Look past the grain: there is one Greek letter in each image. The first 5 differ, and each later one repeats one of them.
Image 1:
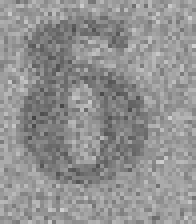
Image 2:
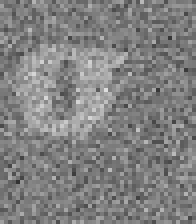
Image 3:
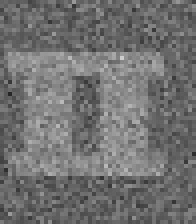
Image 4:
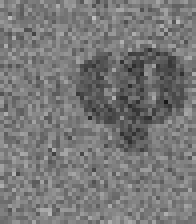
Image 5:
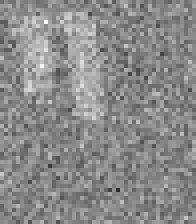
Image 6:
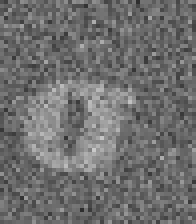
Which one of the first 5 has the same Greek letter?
2
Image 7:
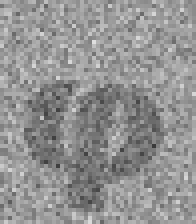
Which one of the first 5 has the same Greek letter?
4
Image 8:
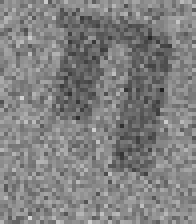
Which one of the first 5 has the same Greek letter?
5
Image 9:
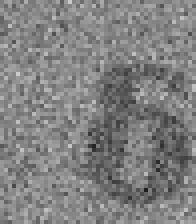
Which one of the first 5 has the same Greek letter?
1
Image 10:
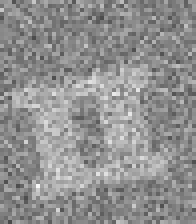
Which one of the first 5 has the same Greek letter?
3
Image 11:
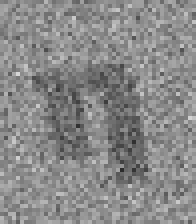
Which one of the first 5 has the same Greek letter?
5
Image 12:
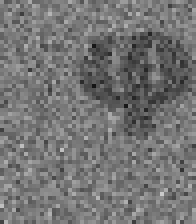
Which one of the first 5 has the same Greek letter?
4
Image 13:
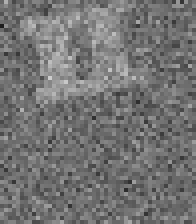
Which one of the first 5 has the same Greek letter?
3
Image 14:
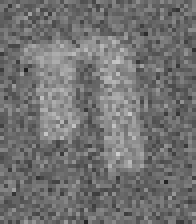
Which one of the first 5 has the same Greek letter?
5
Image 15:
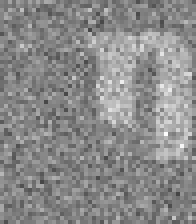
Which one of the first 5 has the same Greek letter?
5
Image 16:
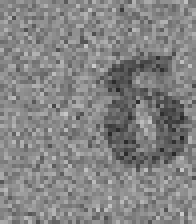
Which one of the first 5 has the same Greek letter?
1
